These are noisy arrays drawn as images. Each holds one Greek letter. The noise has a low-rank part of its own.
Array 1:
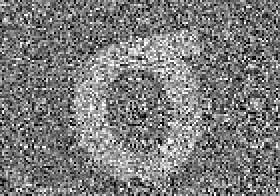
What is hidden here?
light sigma
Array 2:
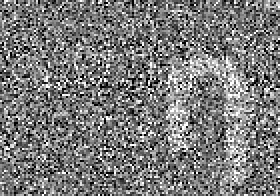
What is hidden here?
light eta
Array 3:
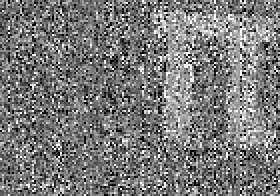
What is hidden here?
light pi
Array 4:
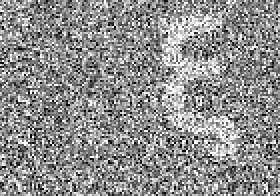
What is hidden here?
light xi
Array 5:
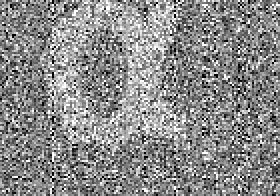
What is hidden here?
light alpha
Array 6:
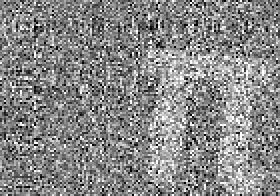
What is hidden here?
light pi
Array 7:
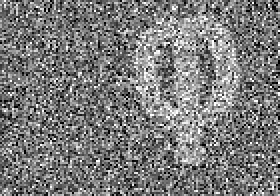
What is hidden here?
light phi
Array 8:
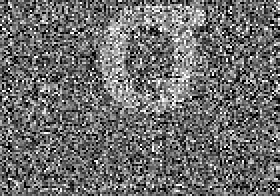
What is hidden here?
light sigma
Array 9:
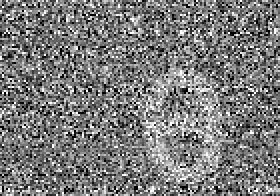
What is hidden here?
light theta
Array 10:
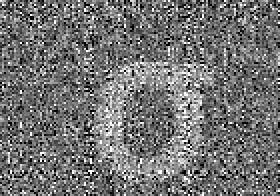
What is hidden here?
light sigma
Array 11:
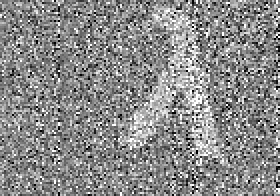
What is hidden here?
light lambda
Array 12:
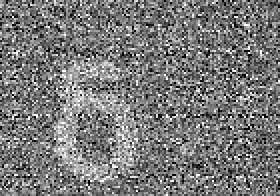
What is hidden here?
light delta
